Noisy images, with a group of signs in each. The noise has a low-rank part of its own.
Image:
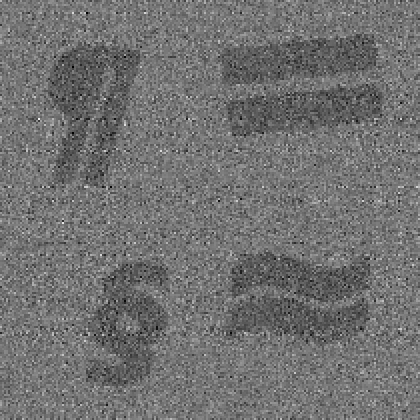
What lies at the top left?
pilcrow
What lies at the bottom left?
section sign
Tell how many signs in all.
4
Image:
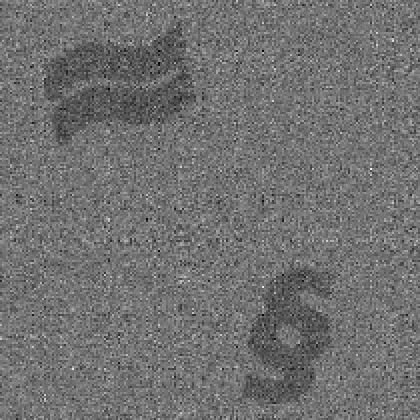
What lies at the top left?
approximately sign
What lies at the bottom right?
section sign
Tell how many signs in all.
2
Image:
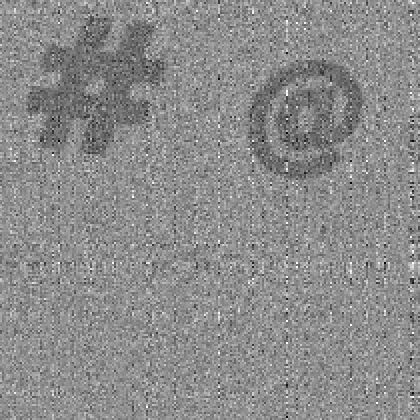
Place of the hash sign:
top left
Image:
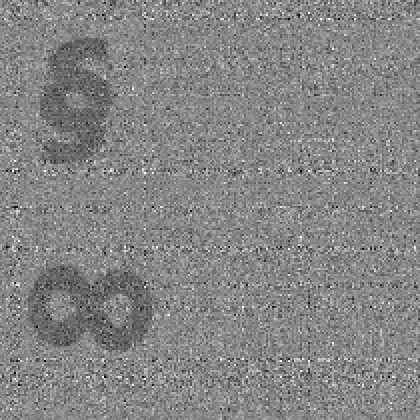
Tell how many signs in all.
2
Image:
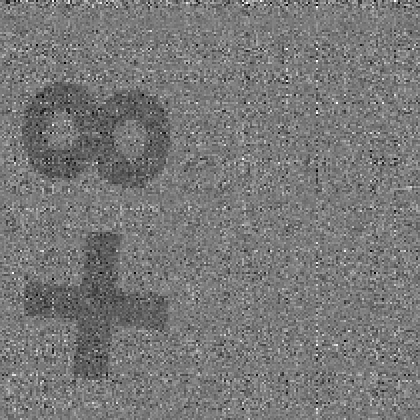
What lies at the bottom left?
plus sign
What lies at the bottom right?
nothing
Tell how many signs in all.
2
